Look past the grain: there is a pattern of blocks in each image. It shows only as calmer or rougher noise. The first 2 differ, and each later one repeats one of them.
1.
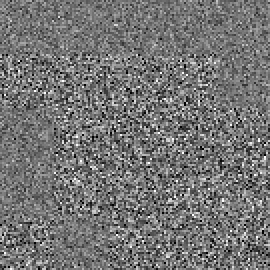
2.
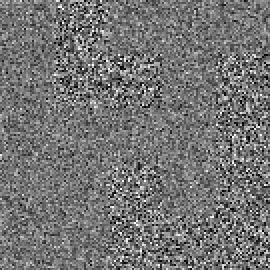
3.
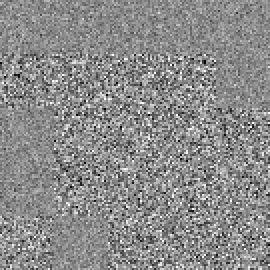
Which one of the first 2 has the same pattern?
1
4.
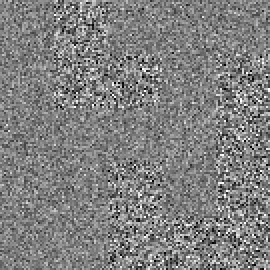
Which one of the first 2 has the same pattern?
2
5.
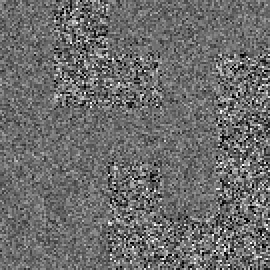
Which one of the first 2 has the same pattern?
2
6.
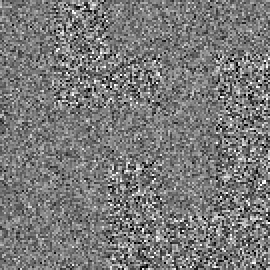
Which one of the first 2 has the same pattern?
2
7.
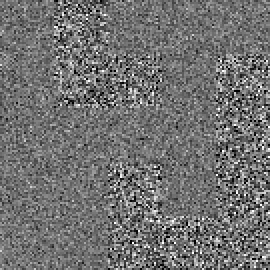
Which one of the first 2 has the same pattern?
2
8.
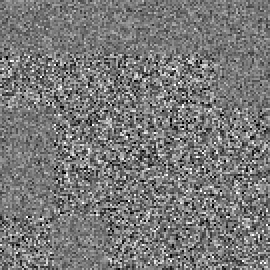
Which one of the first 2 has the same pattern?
1
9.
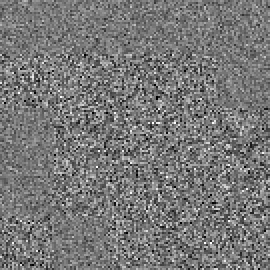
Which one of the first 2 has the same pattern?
1
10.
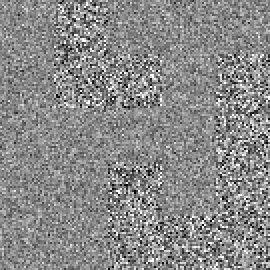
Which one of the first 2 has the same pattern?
2
